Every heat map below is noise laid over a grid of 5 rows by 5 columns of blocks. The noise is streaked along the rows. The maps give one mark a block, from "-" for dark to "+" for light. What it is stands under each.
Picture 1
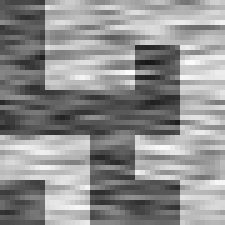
-++++
-++-+
----+
++-++
-+--+
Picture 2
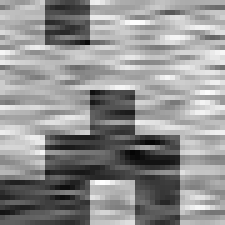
+-+++
+++++
++-++
+---+
--+-+
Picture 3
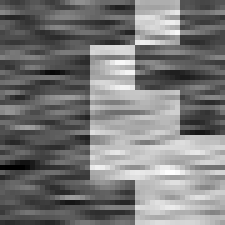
---+-
--+--
--++-
--+++
---++
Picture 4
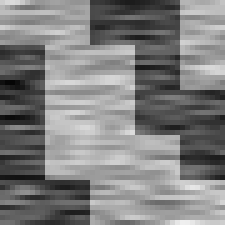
++--+
-++-+
-++--
-+++-
--+++
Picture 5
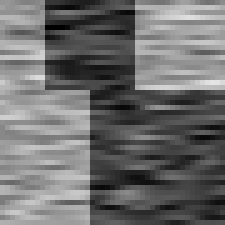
+--++
+--++
++---
++---
++---
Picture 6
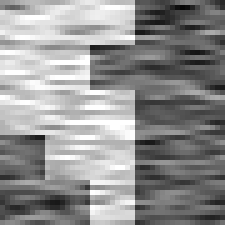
+++--
++---
+++--
-++--
--+--
